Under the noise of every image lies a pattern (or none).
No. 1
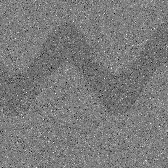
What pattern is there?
a wavy band
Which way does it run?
left to right
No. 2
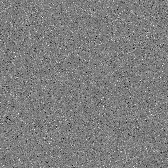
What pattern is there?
only noise
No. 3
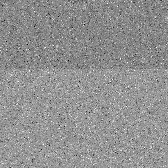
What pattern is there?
a sharp edge
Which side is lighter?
bottom
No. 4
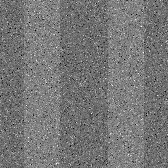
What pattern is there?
vertical stripes
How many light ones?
2
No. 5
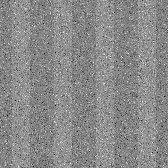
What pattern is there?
vertical stripes
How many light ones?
4
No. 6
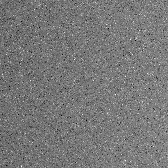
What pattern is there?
a smooth slope
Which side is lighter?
right
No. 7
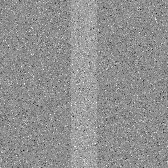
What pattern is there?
one vertical stripe
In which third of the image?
middle
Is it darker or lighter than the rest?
lighter
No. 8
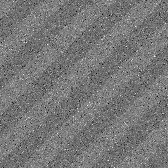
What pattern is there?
diagonal stripes
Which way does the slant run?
bottom left to top right
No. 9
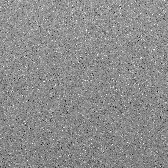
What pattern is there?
a smooth slope
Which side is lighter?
top
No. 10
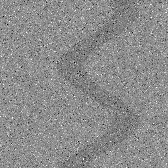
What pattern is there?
a wavy band
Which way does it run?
top to bottom
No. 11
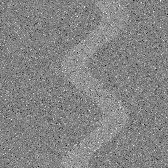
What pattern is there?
a wavy band
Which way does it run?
top to bottom
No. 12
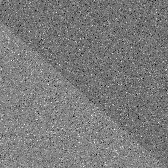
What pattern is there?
a sharp edge
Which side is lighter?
bottom left
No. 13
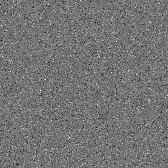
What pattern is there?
only noise
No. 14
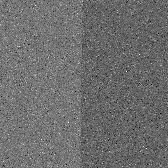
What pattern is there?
a sharp edge
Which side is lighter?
left
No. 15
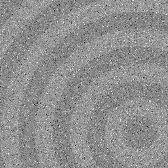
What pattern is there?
rings round one point
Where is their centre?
bottom right
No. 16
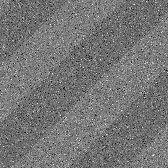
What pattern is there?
diagonal stripes
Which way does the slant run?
bottom left to top right
